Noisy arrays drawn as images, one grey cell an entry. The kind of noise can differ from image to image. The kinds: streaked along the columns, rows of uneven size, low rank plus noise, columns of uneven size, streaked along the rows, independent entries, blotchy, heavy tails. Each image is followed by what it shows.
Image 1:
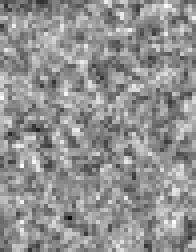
blotchy
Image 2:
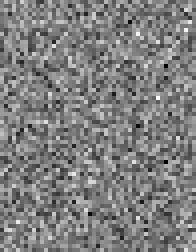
independent entries
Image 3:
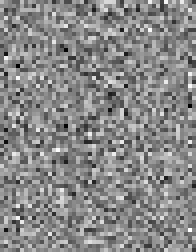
low rank plus noise
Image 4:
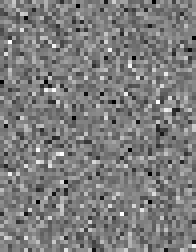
heavy tails
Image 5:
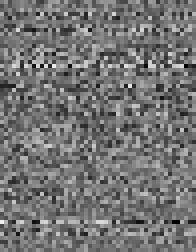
rows of uneven size
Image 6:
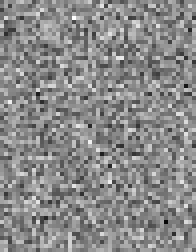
low rank plus noise
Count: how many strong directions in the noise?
one
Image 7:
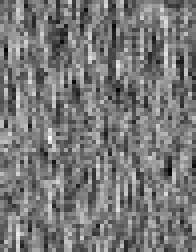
streaked along the columns
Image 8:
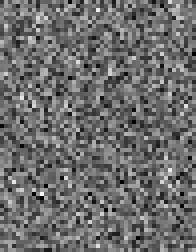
independent entries
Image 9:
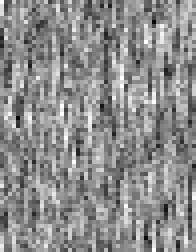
streaked along the columns
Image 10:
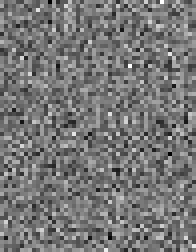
low rank plus noise
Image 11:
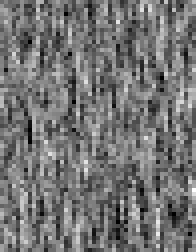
streaked along the columns
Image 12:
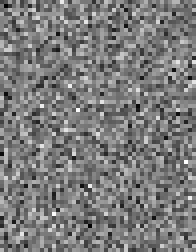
independent entries
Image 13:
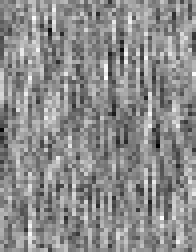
streaked along the columns
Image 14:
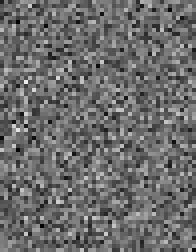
independent entries
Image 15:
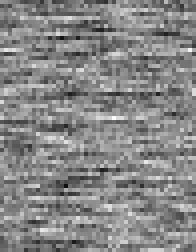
streaked along the rows
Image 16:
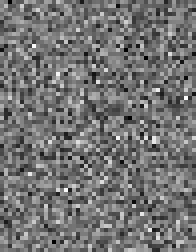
independent entries
